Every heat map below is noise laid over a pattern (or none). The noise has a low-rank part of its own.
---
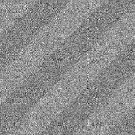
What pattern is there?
diagonal stripes
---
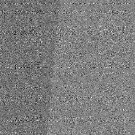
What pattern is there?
a sharp edge
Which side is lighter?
right
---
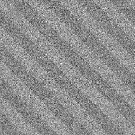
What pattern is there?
diagonal stripes
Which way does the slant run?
top left to bottom right
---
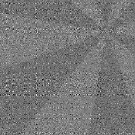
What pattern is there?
spokes from one point
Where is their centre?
top right
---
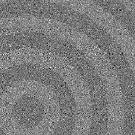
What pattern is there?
rings round one point
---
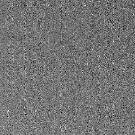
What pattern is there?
a smooth slope
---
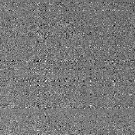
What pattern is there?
a smooth slope
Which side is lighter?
bottom left
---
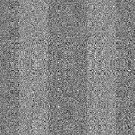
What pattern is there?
vertical stripes
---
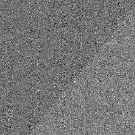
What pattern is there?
a sharp edge
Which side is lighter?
bottom right
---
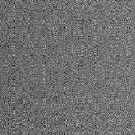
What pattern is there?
a smooth slope
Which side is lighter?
right
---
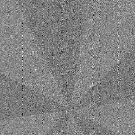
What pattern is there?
spokes from one point
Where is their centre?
bottom middle
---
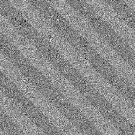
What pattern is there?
diagonal stripes
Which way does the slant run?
top left to bottom right
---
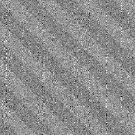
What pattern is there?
diagonal stripes
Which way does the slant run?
top left to bottom right
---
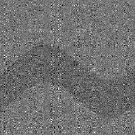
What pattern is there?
a wavy band
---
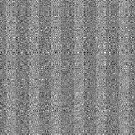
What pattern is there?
vertical stripes
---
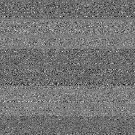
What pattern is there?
horizontal stripes
